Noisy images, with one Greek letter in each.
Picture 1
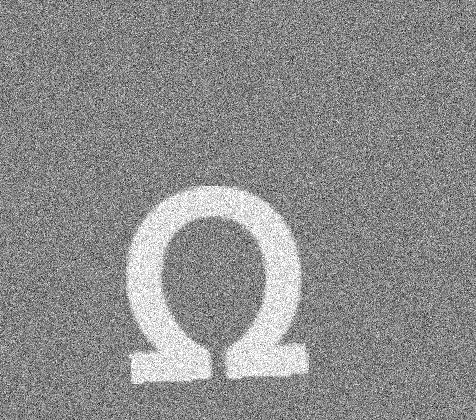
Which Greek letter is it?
omega
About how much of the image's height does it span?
half
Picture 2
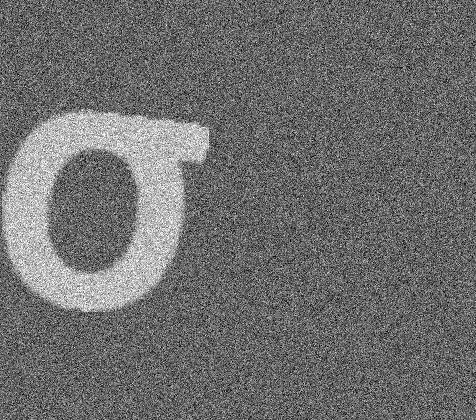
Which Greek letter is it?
sigma
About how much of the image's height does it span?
half
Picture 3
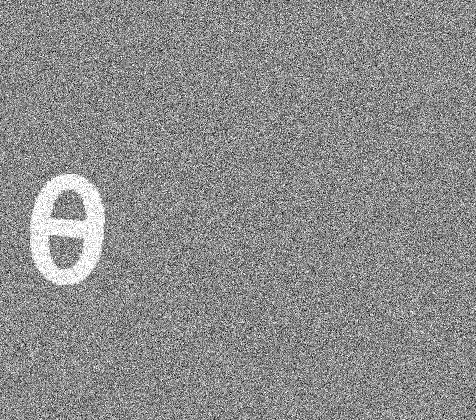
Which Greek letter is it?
theta
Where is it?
middle left
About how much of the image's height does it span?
a quarter
